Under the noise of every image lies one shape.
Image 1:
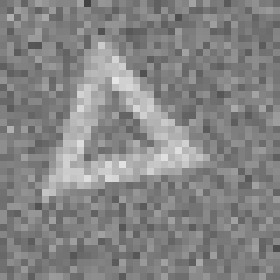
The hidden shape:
triangle frame
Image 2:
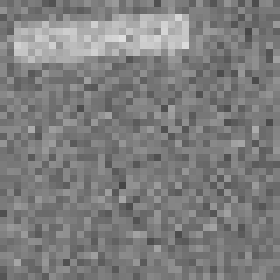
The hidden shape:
bar
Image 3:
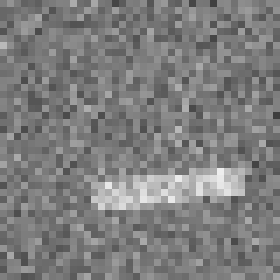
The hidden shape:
bar
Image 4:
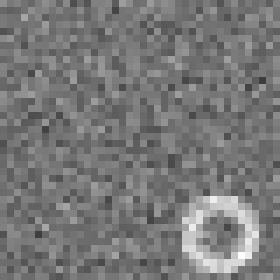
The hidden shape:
ring
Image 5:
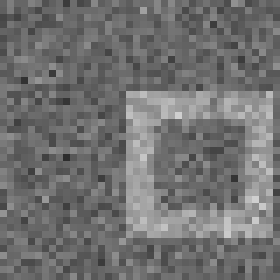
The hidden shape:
square frame
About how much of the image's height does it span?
half
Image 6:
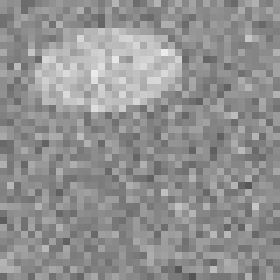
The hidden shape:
ellipse
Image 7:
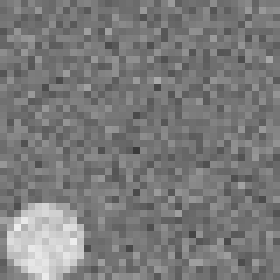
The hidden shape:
disc
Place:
bottom left
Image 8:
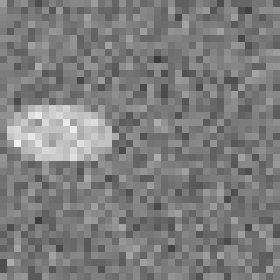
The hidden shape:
ellipse
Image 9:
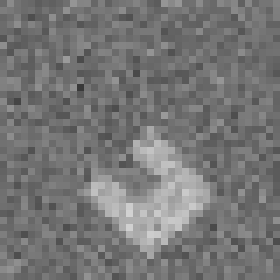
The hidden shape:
square with a notch
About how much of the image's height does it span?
half
